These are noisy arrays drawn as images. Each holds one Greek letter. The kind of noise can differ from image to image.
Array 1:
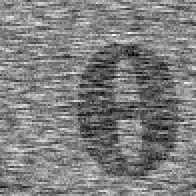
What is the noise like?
streaked along the rows
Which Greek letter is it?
theta
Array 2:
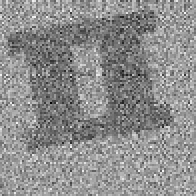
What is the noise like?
low rank plus noise
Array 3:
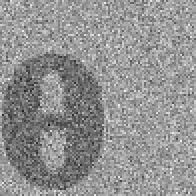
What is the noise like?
independent entries
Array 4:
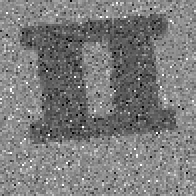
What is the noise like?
heavy tails
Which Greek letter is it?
pi
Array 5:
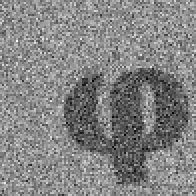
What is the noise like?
independent entries
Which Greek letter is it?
phi
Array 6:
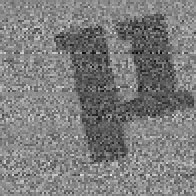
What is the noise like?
rows of uneven size
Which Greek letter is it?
mu
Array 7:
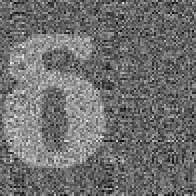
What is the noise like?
low rank plus noise
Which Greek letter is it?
delta
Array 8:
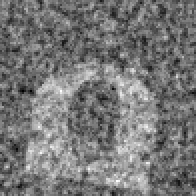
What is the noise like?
blotchy
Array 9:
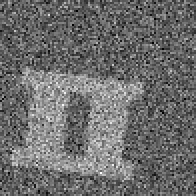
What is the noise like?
independent entries
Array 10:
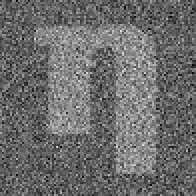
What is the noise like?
low rank plus noise
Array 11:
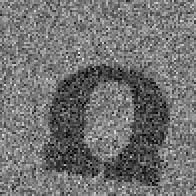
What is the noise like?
independent entries
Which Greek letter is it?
omega
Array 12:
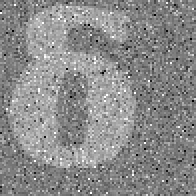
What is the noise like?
heavy tails
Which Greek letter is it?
delta
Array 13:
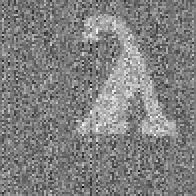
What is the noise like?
columns of uneven size
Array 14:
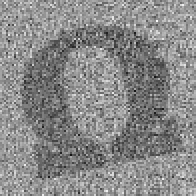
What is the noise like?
low rank plus noise
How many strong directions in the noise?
one
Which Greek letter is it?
omega
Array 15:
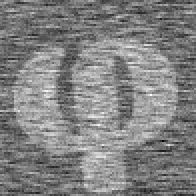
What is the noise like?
streaked along the rows
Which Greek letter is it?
phi
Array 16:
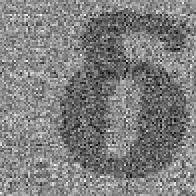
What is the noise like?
low rank plus noise
